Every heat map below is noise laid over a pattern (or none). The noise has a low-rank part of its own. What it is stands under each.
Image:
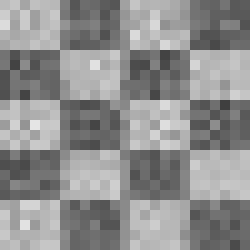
a checkerboard
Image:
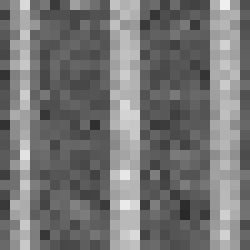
bands of columns
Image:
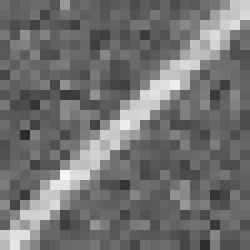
a diagonal band
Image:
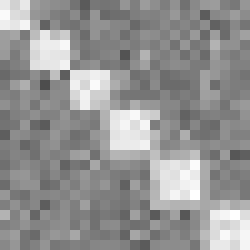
blocks along the diagonal
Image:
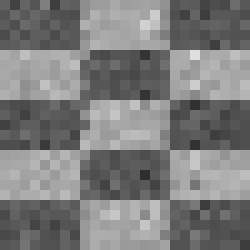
a checkerboard
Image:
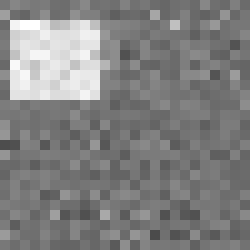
one block
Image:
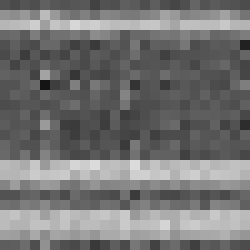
bands of rows
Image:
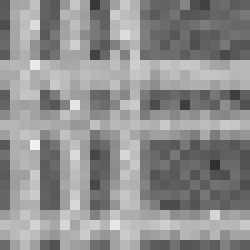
bands of rows crossing bands of columns
